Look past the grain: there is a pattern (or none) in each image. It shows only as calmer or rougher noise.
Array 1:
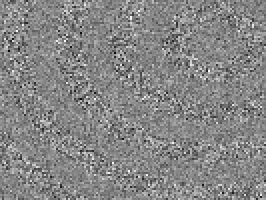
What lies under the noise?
rings round one point
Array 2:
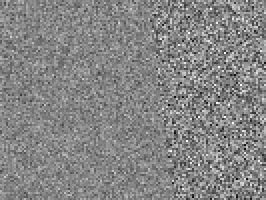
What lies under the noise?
a sharp edge
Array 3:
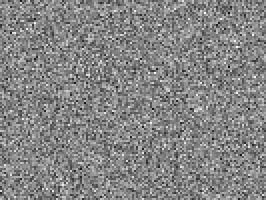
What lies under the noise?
only noise
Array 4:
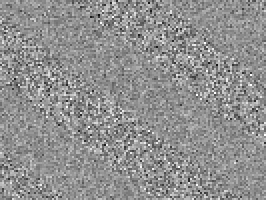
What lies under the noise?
diagonal stripes
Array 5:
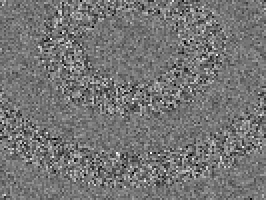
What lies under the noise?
rings round one point
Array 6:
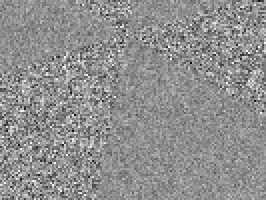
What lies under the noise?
spokes from one point
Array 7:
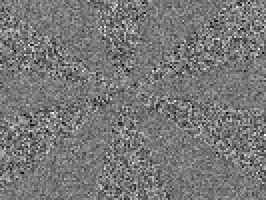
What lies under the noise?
spokes from one point
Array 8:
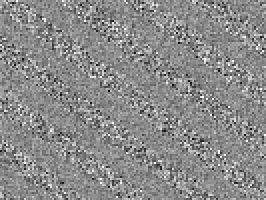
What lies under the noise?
diagonal stripes
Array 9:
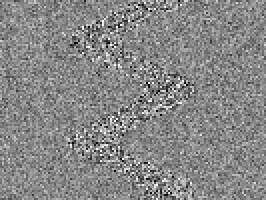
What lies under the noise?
a wavy band
